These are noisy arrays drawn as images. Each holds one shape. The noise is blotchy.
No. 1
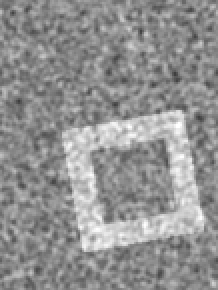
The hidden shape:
square frame
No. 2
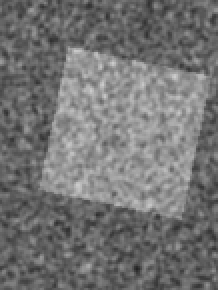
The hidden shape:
square
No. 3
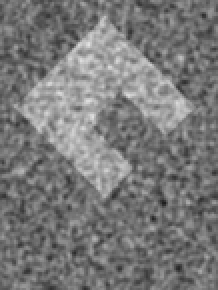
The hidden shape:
square with a notch
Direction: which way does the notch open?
down and right
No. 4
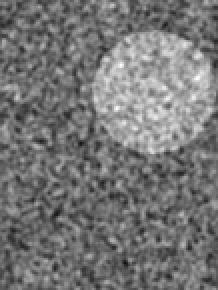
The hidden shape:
disc
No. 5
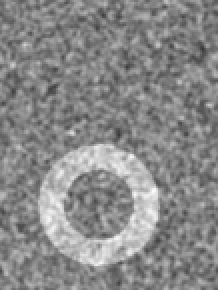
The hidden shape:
ring
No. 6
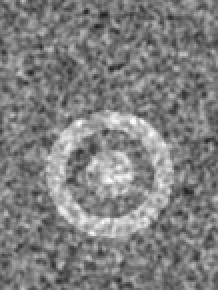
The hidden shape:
bullseye
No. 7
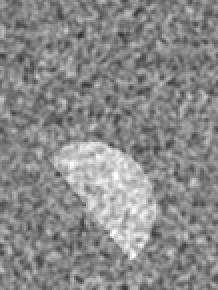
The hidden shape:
half disc
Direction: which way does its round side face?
up and right
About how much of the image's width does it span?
half
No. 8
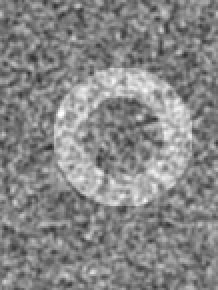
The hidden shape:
ring
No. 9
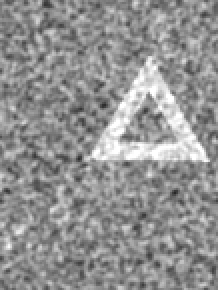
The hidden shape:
triangle frame
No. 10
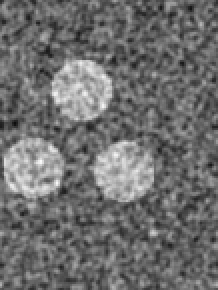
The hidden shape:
three dots
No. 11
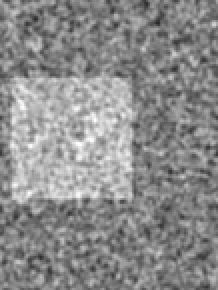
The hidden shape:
square
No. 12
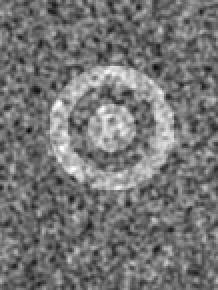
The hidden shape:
bullseye
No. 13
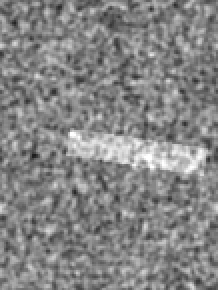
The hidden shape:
bar
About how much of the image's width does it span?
two thirds
